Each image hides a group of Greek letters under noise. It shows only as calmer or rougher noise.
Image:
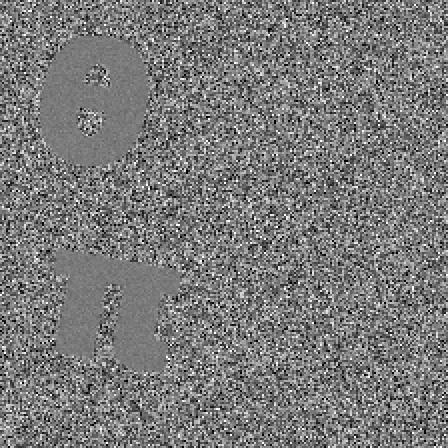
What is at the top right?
nothing
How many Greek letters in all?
2
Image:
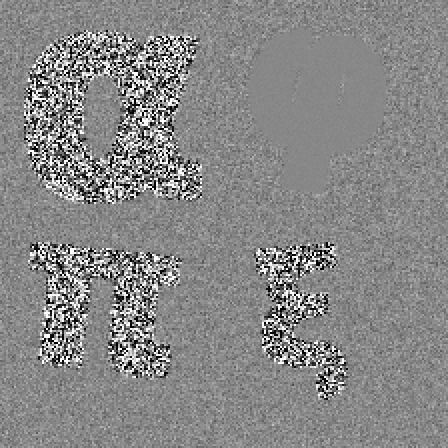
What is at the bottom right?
xi
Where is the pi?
bottom left
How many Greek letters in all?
4
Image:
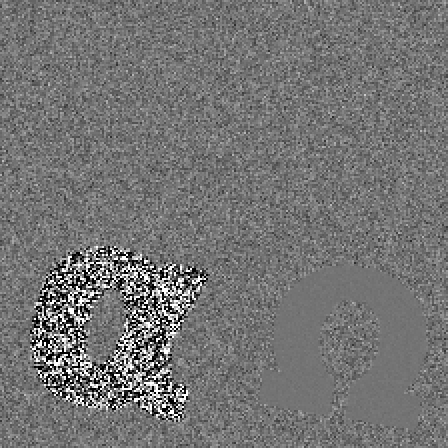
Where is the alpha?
bottom left
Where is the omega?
bottom right
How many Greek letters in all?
2
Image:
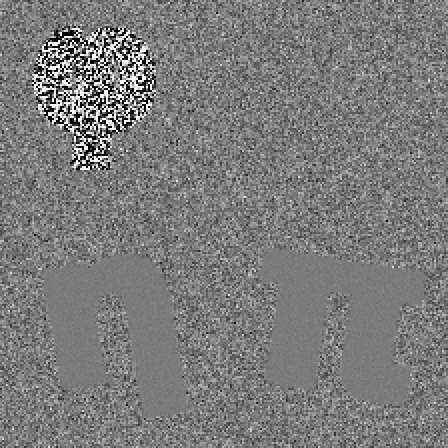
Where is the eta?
bottom left
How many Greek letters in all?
3
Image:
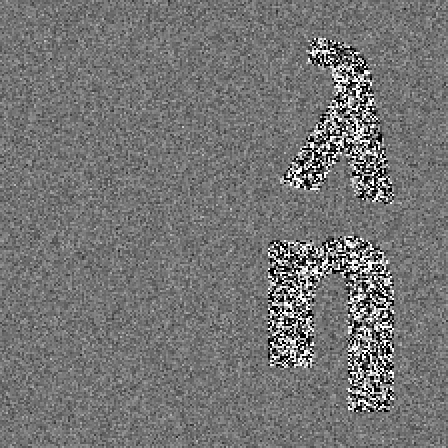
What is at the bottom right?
eta
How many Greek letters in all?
2
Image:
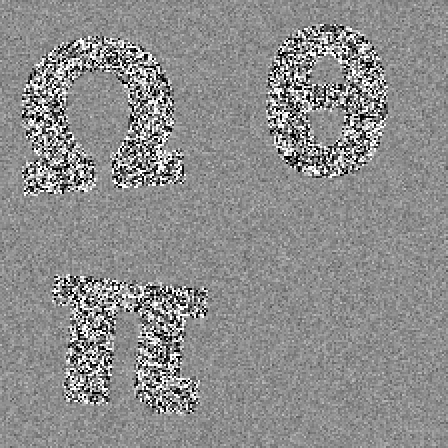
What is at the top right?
theta
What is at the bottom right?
nothing
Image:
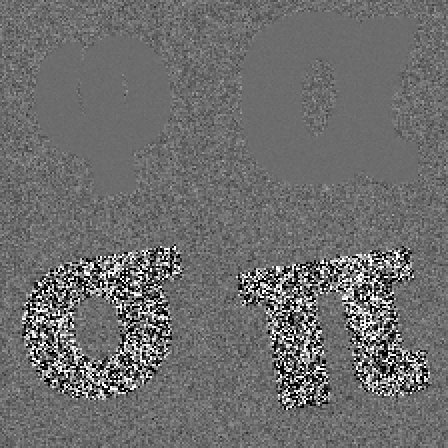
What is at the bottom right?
pi
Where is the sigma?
bottom left
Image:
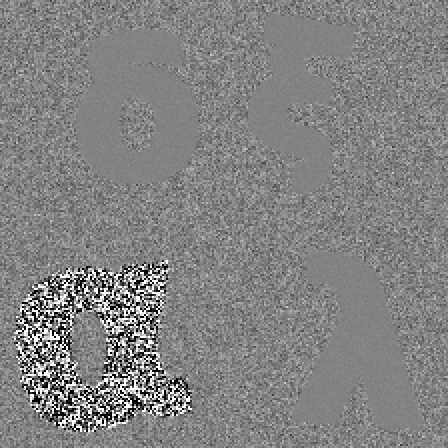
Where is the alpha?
bottom left
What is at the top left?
delta
